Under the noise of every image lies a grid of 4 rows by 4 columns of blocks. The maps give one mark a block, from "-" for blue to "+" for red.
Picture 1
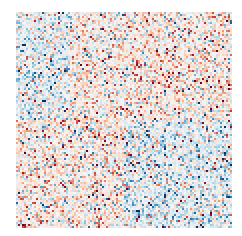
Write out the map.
- + + +
- + + +
+ + - -
+ + - -
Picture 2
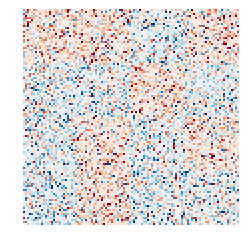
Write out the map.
+ + - +
- - + -
- + - +
- + - -
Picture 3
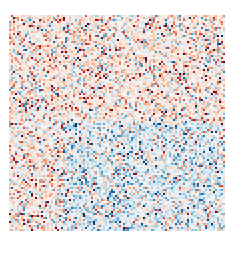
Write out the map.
+ + + +
+ + + +
+ - - -
+ - - -
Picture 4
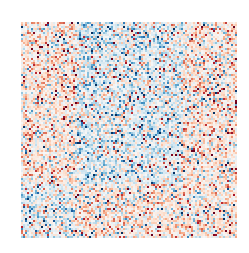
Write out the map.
+ - - +
+ - - +
+ - - +
- + + +
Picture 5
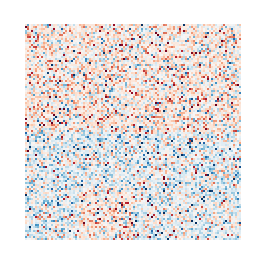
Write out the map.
+ + + +
+ + + +
- - - -
- + - -
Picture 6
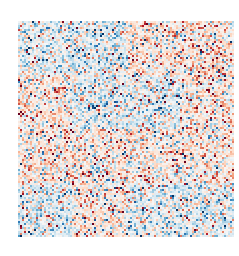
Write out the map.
- - + +
+ - - +
+ + + +
- + - -
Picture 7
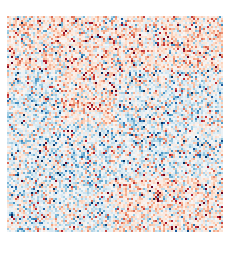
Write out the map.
+ + + +
- + - -
- - - -
- - + +
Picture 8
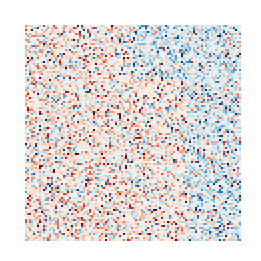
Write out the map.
+ + - -
+ + + -
+ + + -
+ + + -
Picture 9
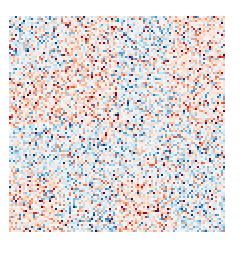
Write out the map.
- + - +
+ + - +
- - - -
+ - + -
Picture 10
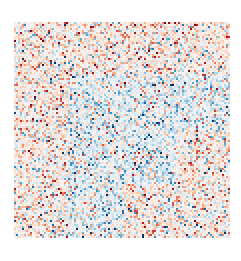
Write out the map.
+ + + +
+ - - -
+ - - +
+ - + +
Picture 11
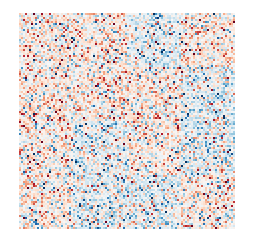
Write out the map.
+ + - +
+ + + -
+ - + -
+ - - +
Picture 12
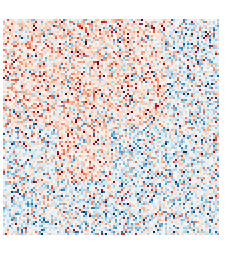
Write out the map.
+ + + -
+ + + -
- + - -
- - - -
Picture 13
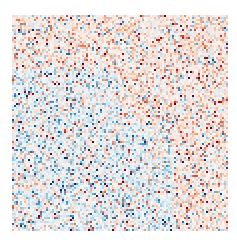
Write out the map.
+ + + +
- - + +
- - - +
- - - +
